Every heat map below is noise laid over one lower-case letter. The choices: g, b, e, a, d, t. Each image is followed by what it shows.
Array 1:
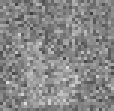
b
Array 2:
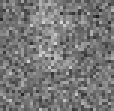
t
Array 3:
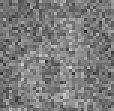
d
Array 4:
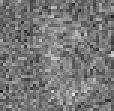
t
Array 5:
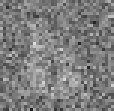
b
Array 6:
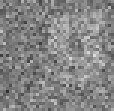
g
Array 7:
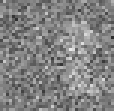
t
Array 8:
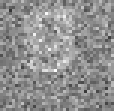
g
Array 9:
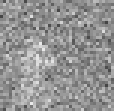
t
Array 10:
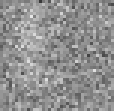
t
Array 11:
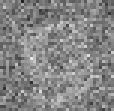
g
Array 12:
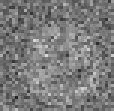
e
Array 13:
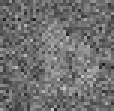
b
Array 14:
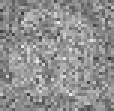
a
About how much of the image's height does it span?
nearly all
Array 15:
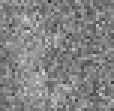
t
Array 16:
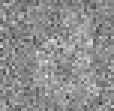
d
